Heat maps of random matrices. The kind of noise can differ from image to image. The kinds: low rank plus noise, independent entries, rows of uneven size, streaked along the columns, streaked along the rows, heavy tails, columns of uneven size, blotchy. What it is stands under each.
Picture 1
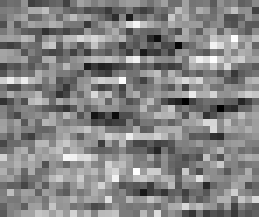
streaked along the rows
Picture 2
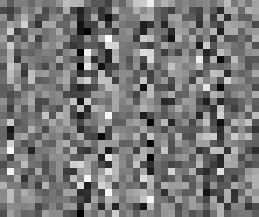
columns of uneven size
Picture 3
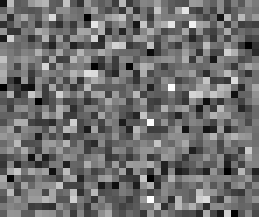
independent entries
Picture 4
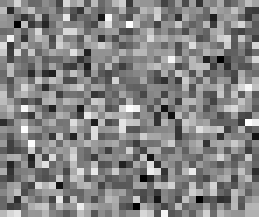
independent entries
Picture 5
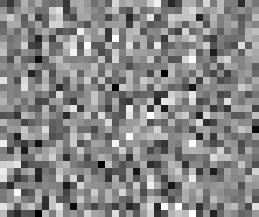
low rank plus noise
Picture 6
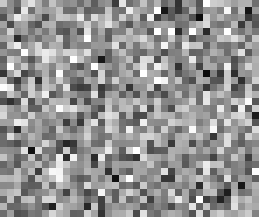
independent entries
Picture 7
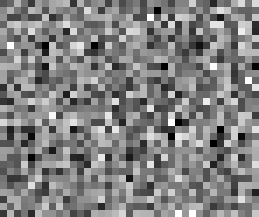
low rank plus noise
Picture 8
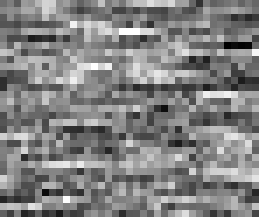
streaked along the rows
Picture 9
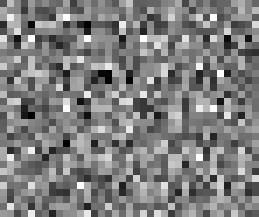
low rank plus noise
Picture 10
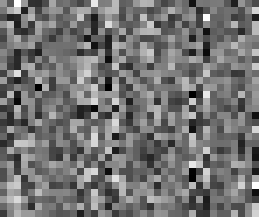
columns of uneven size
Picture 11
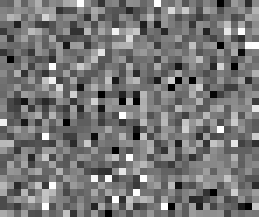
heavy tails
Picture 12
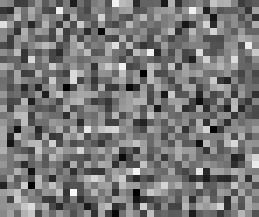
independent entries
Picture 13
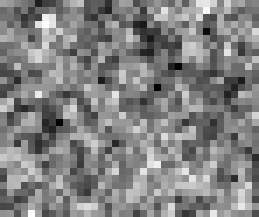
blotchy
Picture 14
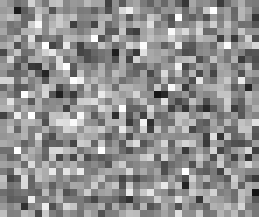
independent entries
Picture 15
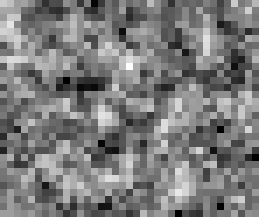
blotchy
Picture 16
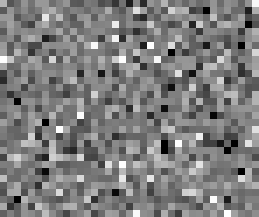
heavy tails
